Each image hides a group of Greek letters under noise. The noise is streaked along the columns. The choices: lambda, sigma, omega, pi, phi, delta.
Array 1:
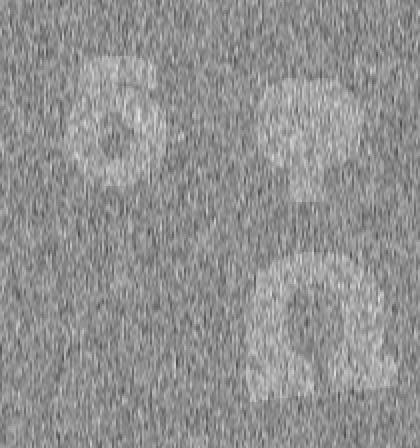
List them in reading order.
top left: delta; top right: phi; bottom right: omega
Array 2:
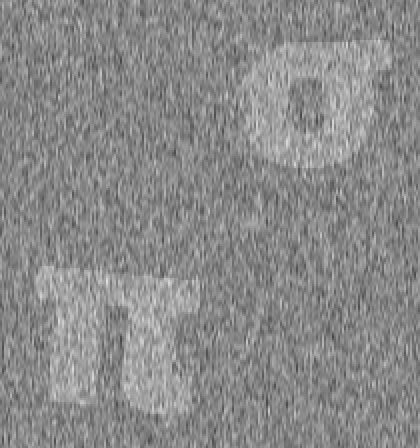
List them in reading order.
top right: sigma; bottom left: pi
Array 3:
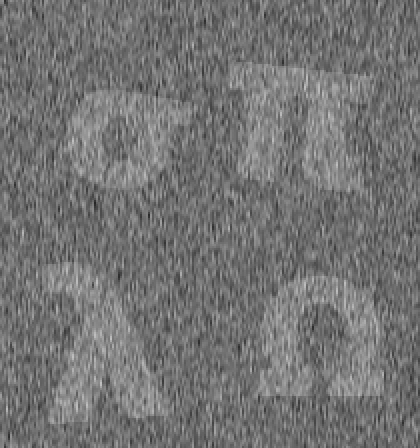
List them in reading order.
top left: sigma; top right: pi; bottom left: lambda; bottom right: omega
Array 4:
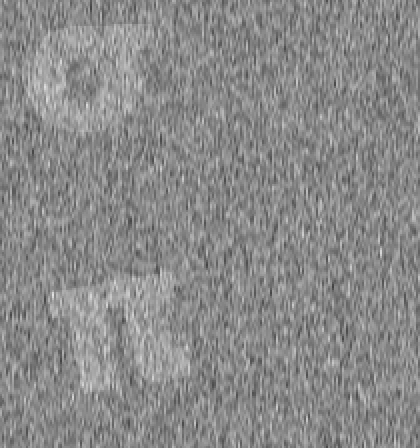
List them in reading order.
top left: sigma; bottom left: pi
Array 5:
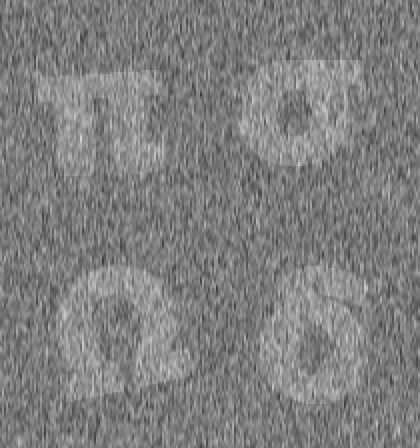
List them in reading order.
top left: pi; top right: sigma; bottom left: omega; bottom right: delta
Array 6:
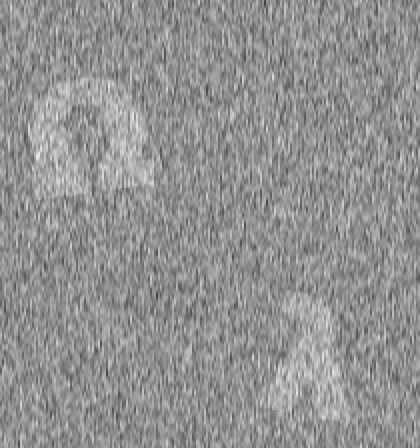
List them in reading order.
top left: omega; bottom right: lambda
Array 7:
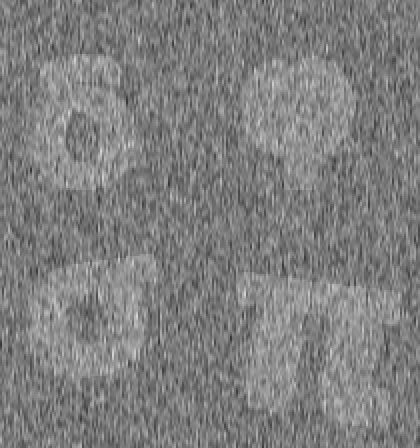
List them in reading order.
top left: delta; top right: phi; bottom left: sigma; bottom right: pi
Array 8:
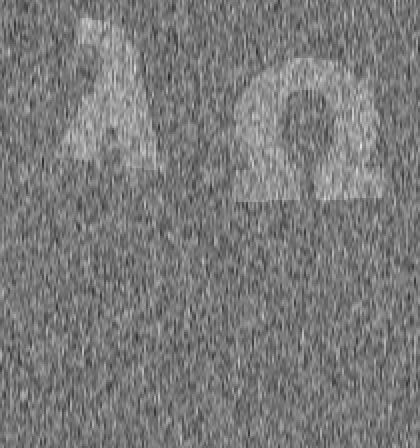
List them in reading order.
top left: lambda; top right: omega
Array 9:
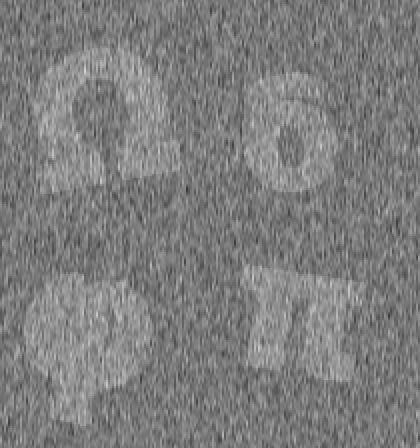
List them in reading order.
top left: omega; top right: delta; bottom left: phi; bottom right: pi
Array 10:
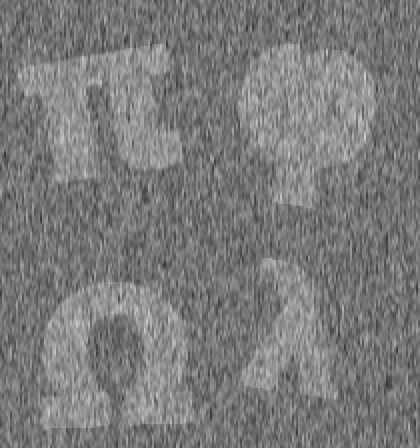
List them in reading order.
top left: pi; top right: phi; bottom left: omega; bottom right: lambda
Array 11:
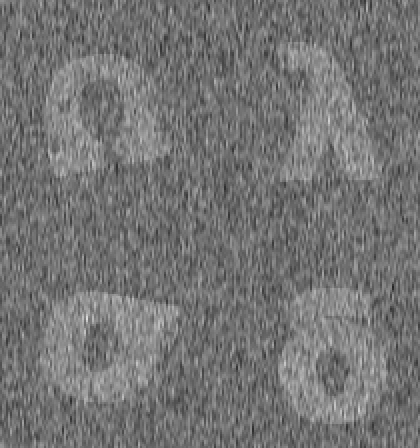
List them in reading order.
top left: omega; top right: lambda; bottom left: sigma; bottom right: delta
